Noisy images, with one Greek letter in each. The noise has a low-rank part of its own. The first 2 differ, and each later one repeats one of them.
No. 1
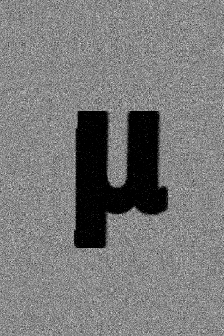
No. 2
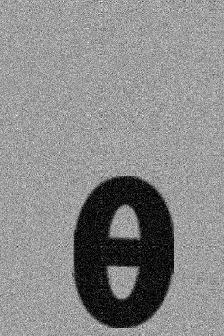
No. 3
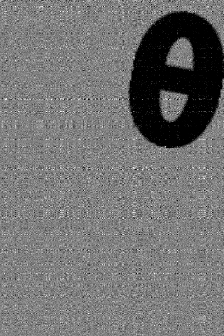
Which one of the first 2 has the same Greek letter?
2
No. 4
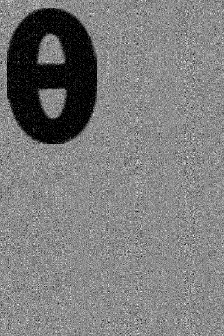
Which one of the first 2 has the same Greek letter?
2
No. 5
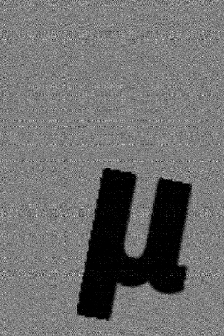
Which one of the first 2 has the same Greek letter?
1
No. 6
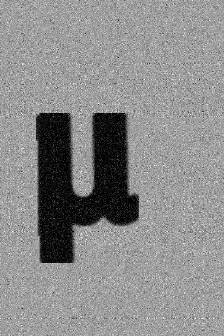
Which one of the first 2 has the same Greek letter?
1
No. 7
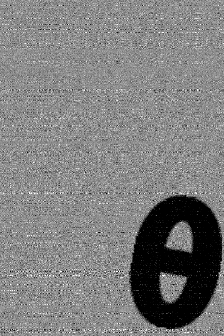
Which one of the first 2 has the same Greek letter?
2
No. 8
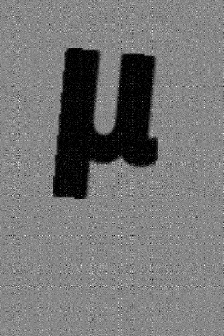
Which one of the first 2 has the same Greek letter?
1
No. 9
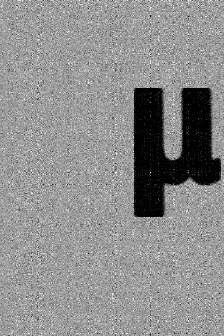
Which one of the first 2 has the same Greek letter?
1
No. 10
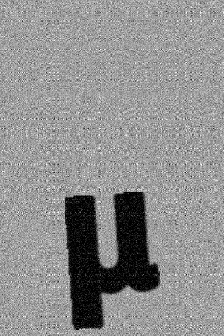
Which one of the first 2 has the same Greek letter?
1
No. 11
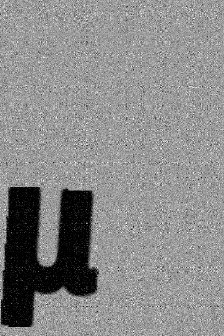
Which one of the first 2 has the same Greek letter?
1
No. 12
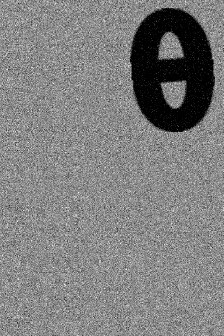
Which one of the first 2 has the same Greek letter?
2
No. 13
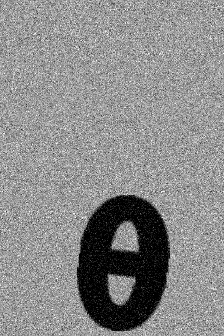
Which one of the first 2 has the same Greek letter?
2
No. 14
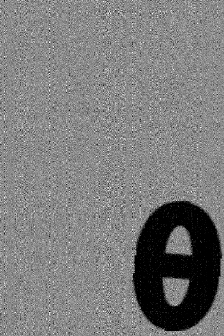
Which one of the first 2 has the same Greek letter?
2
